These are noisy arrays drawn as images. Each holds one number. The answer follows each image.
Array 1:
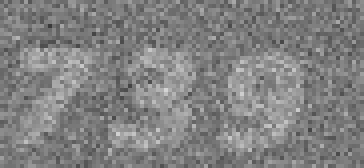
739
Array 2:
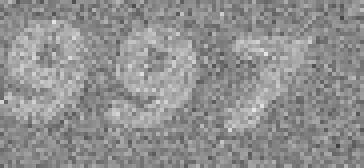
997
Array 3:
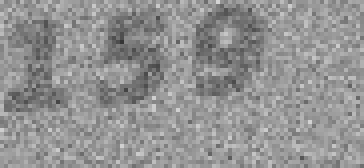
159
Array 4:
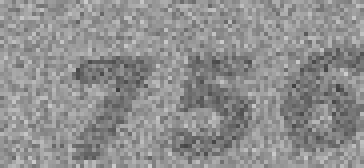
756
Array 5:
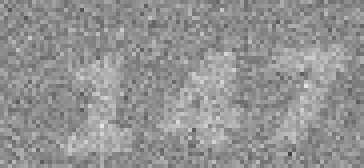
147
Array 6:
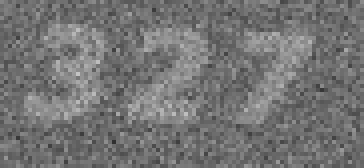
327
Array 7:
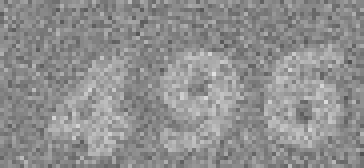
496
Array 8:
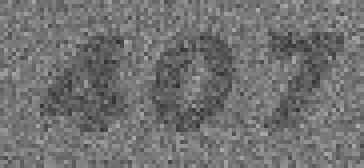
407
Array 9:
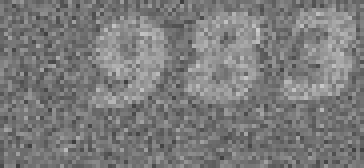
983
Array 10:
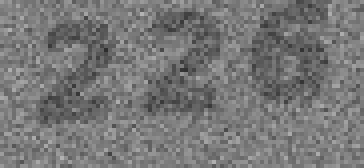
226
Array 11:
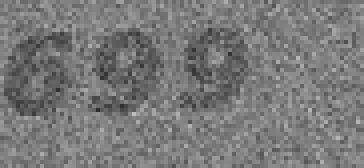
699
